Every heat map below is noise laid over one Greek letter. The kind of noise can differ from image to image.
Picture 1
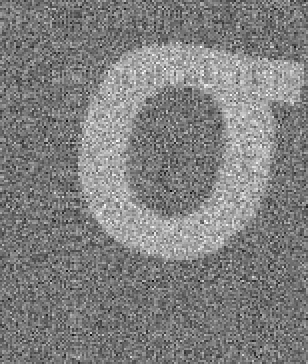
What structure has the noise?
low rank plus noise
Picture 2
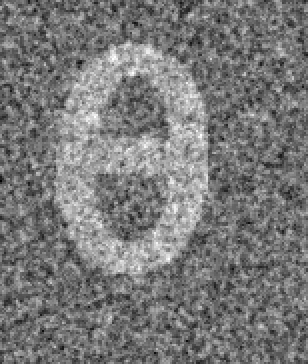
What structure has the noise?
blotchy
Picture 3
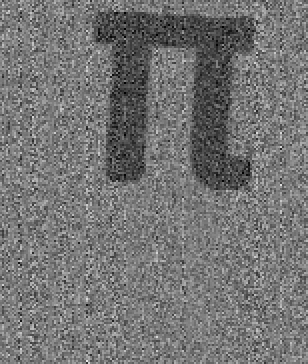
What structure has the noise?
columns of uneven size
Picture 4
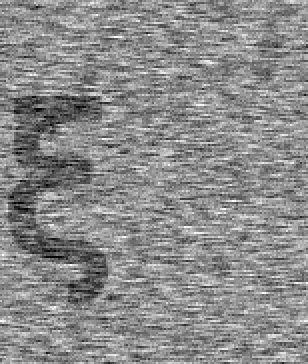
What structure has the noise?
streaked along the rows
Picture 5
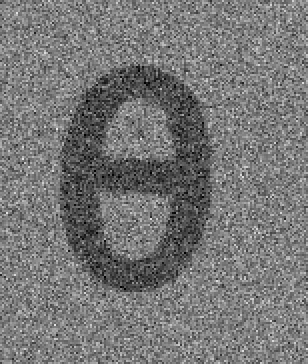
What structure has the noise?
independent entries
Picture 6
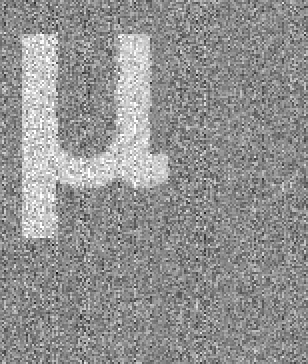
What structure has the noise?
columns of uneven size
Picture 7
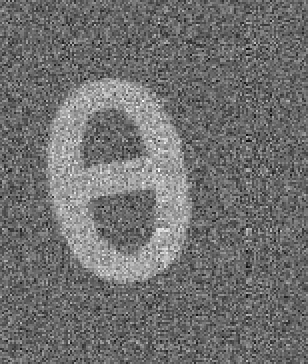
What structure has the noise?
low rank plus noise
